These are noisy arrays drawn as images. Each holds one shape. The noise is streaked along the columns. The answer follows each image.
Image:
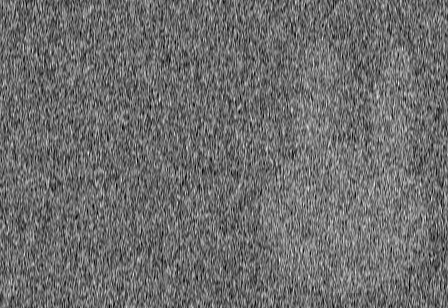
rabbit's head
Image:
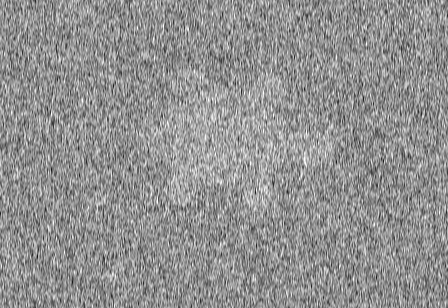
turtle
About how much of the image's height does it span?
half
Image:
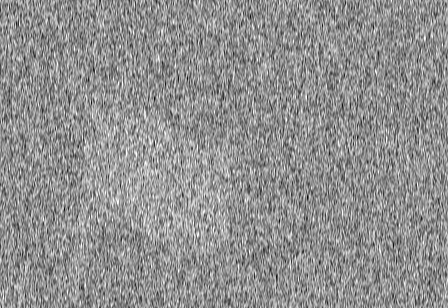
flag
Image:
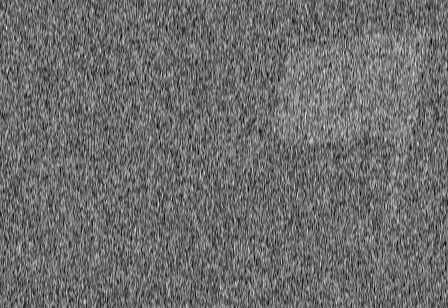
flag
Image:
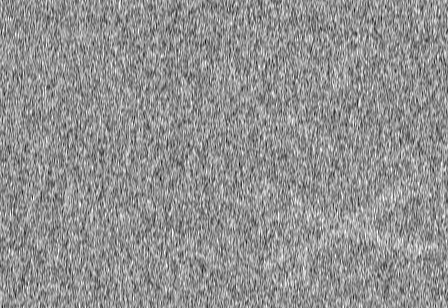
pair of scissors
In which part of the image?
bottom right
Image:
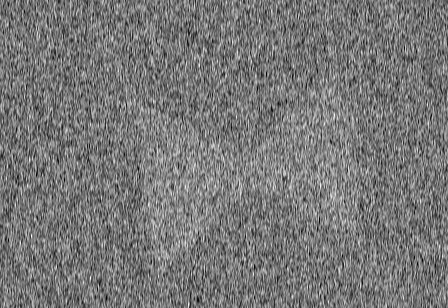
bow tie
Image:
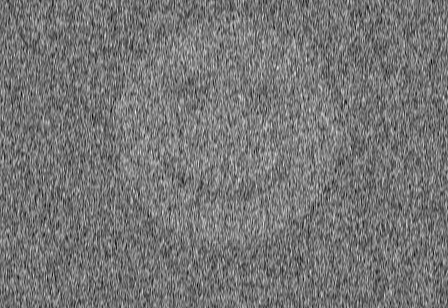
smiling face
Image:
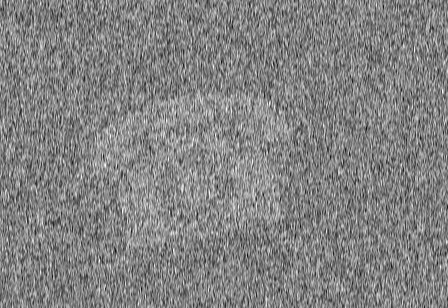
telephone
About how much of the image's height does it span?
half
